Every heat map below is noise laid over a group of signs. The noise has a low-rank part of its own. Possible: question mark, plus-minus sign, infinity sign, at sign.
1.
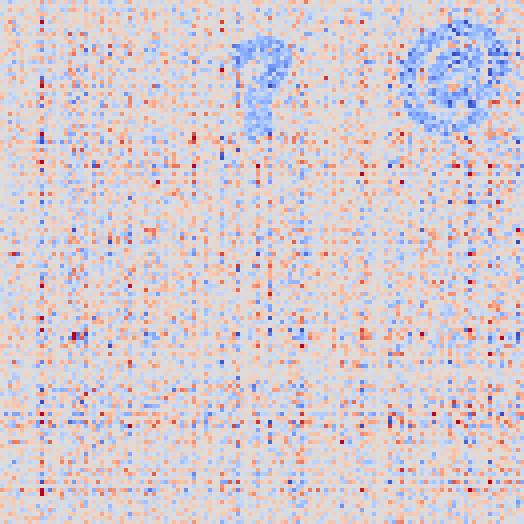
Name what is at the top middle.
question mark
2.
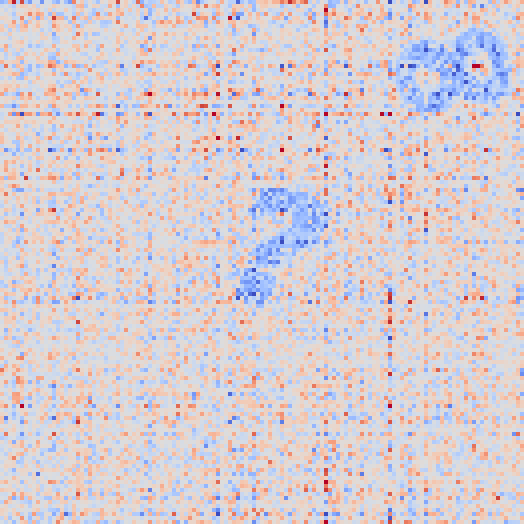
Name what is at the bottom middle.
nothing
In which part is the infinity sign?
top right
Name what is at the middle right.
nothing
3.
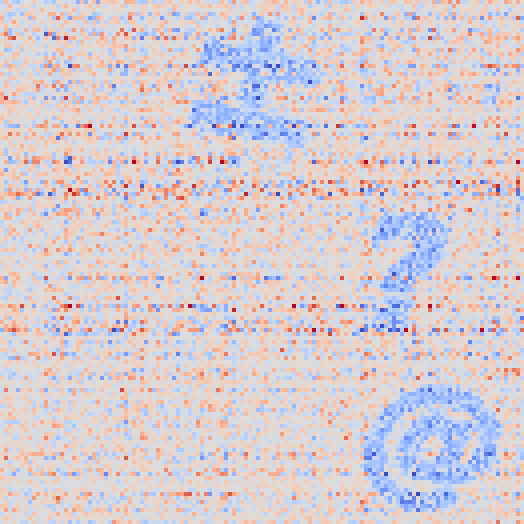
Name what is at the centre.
nothing
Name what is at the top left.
nothing
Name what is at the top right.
nothing
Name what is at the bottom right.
at sign
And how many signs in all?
3
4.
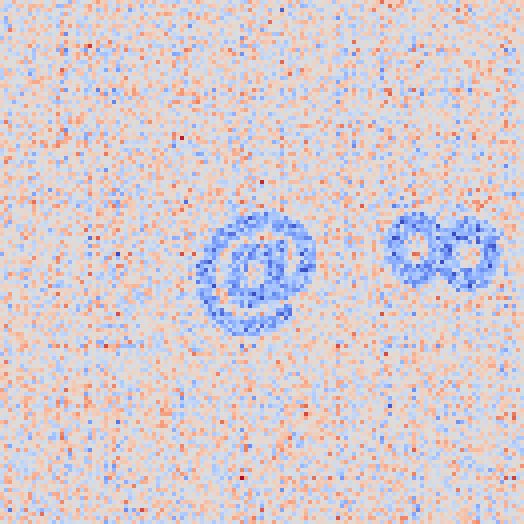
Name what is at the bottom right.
nothing
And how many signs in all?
2
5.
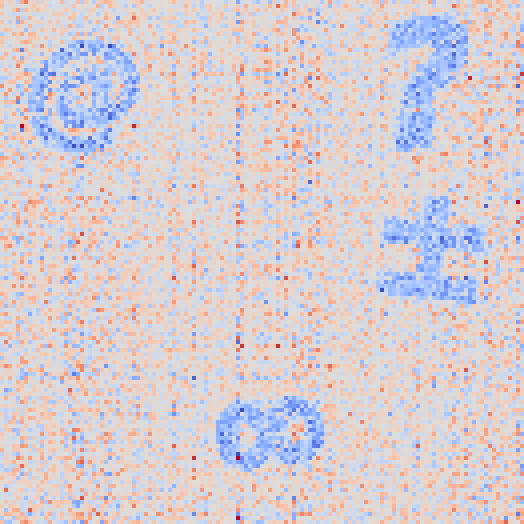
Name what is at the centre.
nothing
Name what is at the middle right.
plus-minus sign
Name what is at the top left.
at sign
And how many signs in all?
4
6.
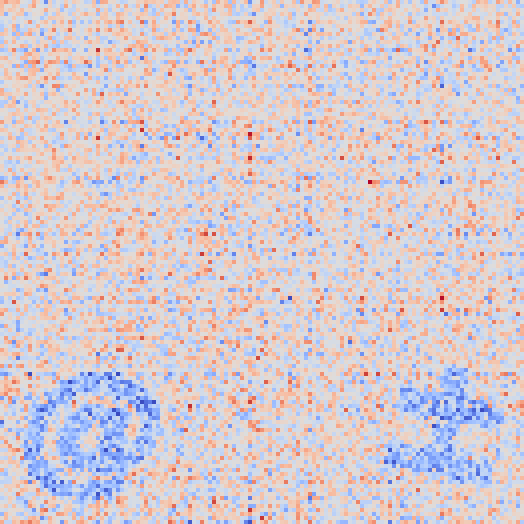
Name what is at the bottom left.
at sign
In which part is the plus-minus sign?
bottom right
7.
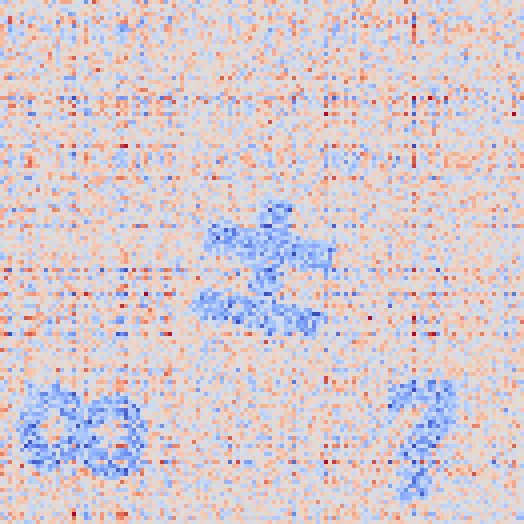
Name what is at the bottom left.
infinity sign
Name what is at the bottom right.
question mark
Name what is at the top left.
nothing
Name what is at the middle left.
nothing
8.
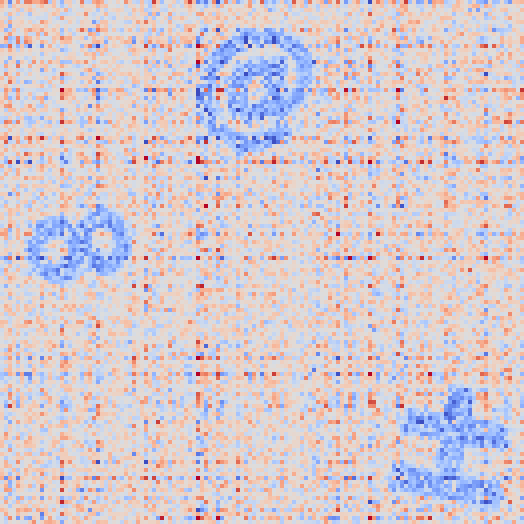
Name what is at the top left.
nothing
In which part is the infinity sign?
middle left
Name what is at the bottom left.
nothing
